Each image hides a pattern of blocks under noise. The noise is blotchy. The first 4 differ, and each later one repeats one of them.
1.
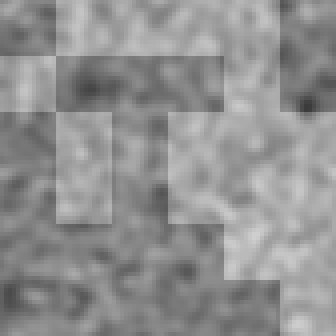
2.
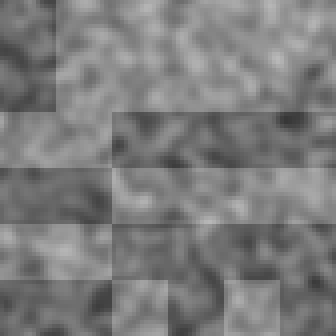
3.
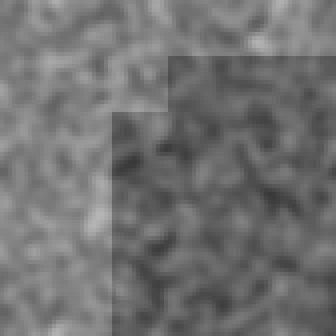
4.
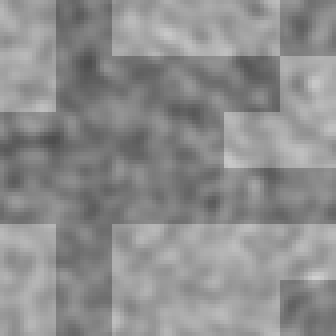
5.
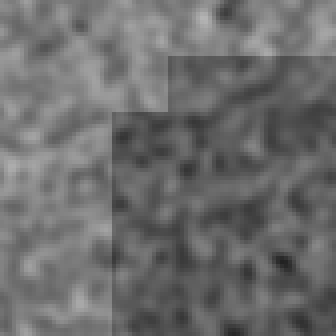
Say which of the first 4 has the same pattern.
3
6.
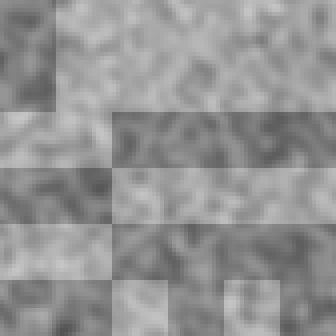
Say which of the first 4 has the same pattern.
2
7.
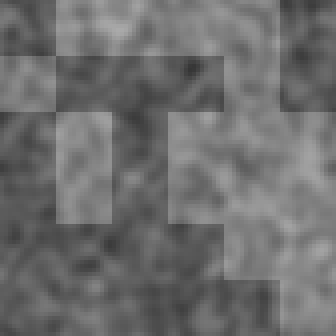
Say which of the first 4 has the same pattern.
1
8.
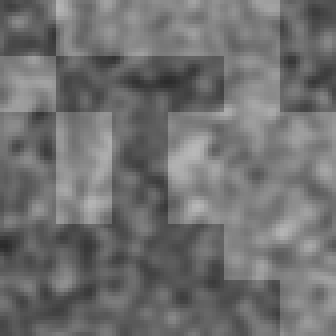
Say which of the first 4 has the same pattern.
1
